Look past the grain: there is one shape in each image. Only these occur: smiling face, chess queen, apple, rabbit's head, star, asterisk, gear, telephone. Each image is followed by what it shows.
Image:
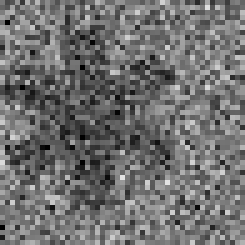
asterisk
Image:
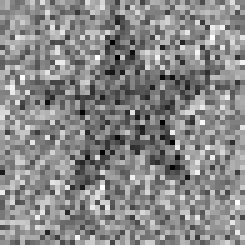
star
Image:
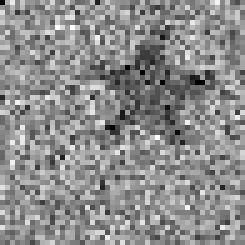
star
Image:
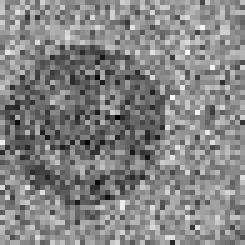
smiling face
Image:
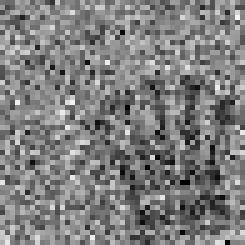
chess queen
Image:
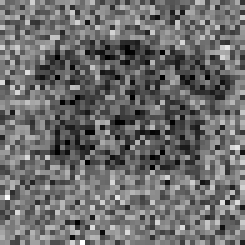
telephone
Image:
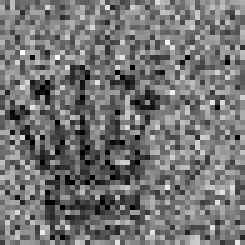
chess queen
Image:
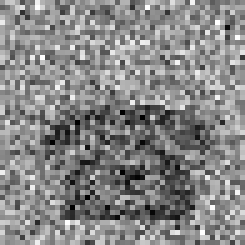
telephone
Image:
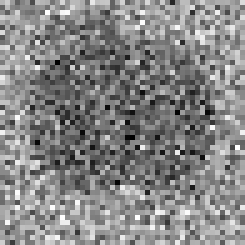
apple
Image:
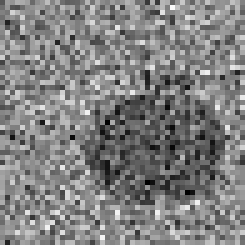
apple
